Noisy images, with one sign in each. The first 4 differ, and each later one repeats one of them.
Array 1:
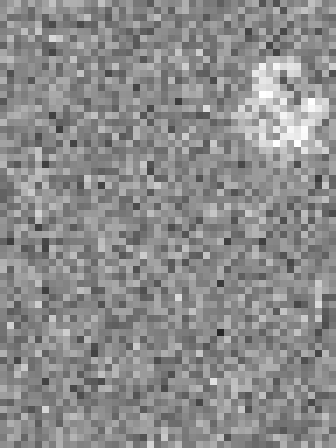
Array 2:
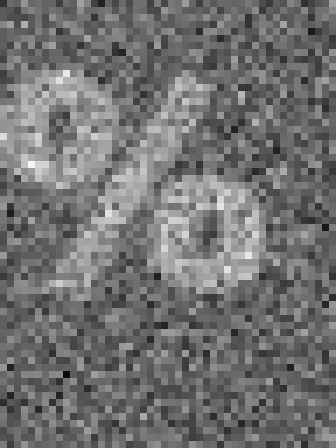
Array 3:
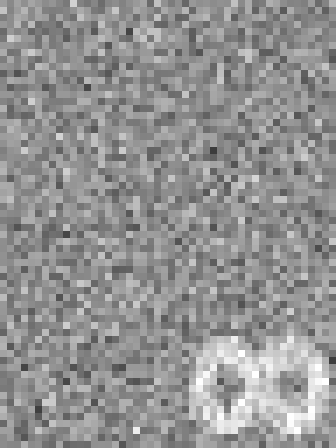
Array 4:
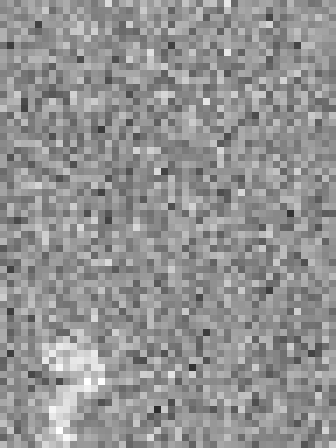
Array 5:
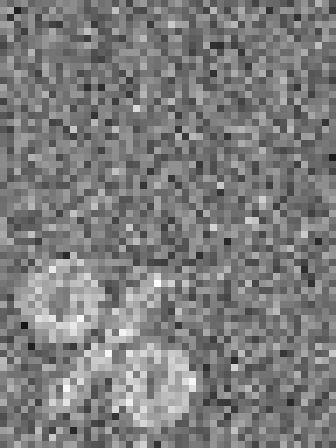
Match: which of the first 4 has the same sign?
2
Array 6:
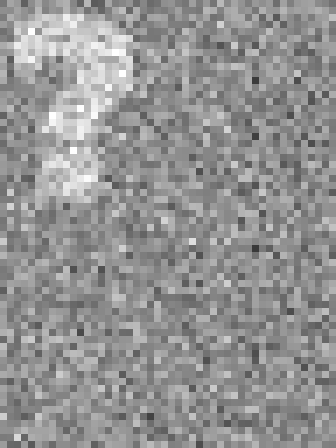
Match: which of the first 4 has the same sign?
4
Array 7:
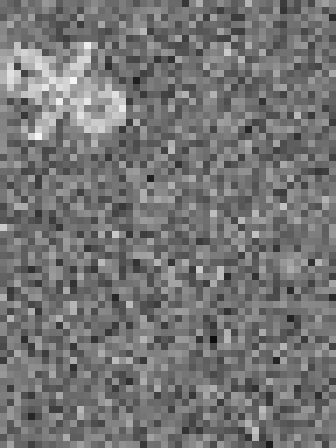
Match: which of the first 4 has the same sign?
2
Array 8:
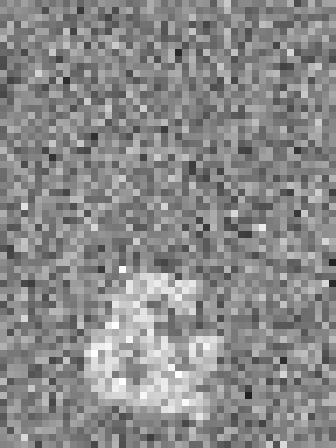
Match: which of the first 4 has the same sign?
1
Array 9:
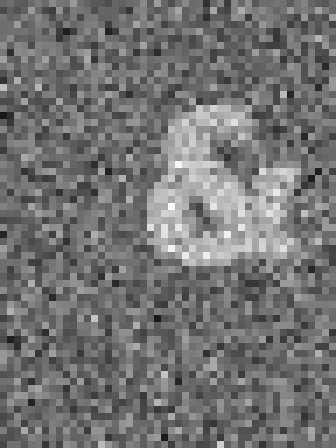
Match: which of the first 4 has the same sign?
1
